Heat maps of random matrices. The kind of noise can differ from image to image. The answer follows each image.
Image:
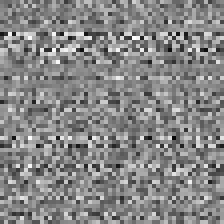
rows of uneven size
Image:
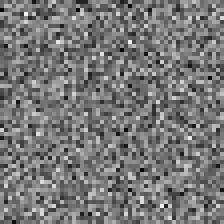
independent entries
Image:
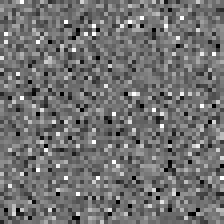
heavy tails
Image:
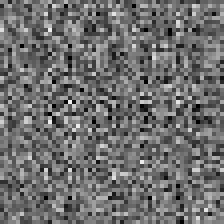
low rank plus noise
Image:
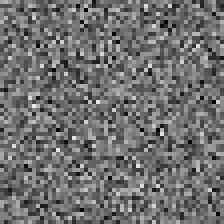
independent entries
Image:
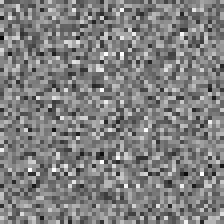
low rank plus noise
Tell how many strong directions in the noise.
five to eight
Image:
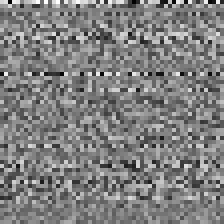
rows of uneven size
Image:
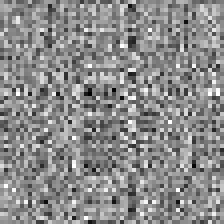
low rank plus noise
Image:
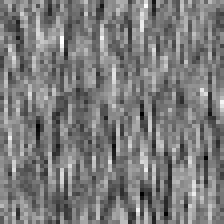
streaked along the columns
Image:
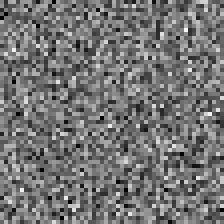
independent entries
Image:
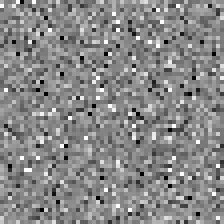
heavy tails
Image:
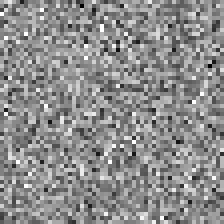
independent entries
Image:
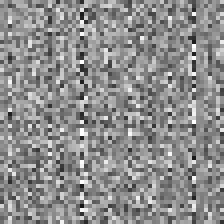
columns of uneven size
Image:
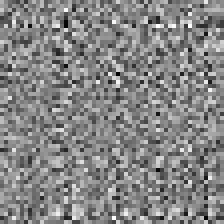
low rank plus noise
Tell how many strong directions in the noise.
three or four
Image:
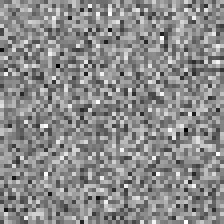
independent entries
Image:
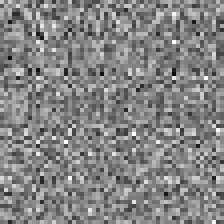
low rank plus noise
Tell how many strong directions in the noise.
two
